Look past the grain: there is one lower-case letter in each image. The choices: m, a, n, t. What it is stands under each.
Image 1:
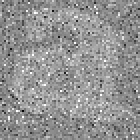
light a
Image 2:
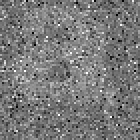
light a
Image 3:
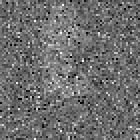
light t
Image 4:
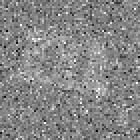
light m
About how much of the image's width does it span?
two thirds
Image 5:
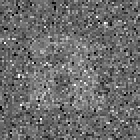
light a
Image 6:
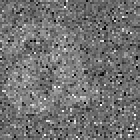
light a
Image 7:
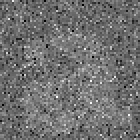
light a
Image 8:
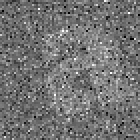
light a
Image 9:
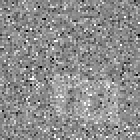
light m
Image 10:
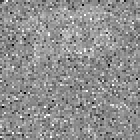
light m
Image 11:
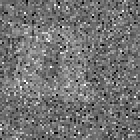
light n
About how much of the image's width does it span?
two thirds
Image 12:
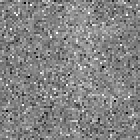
light t
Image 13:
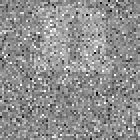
light n
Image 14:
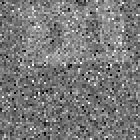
light m
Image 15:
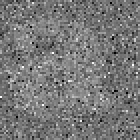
light a
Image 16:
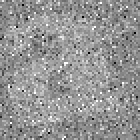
light a
